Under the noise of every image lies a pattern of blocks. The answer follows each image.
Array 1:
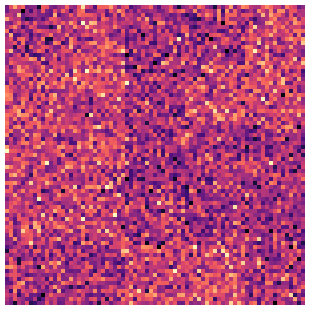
no symmetry
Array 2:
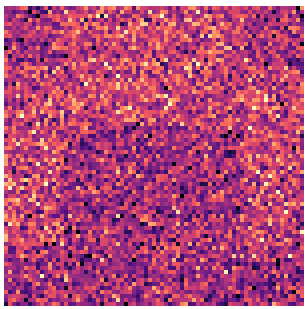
left and right mirror each other
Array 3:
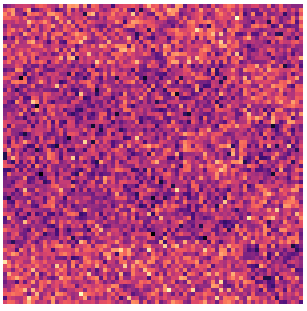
top and bottom mirror each other
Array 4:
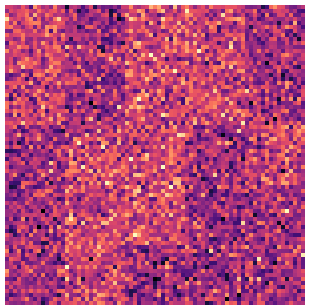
no symmetry
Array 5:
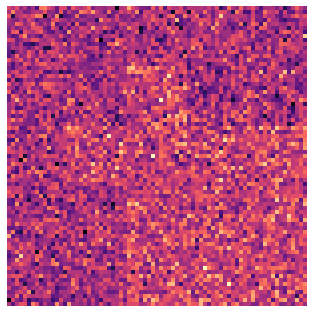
mirrored about the diagonal from the top left
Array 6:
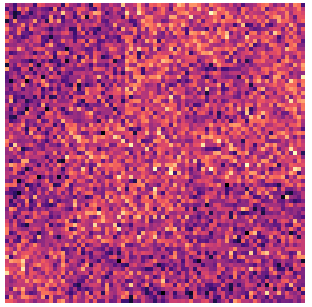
mirrored about the diagonal from the bottom left
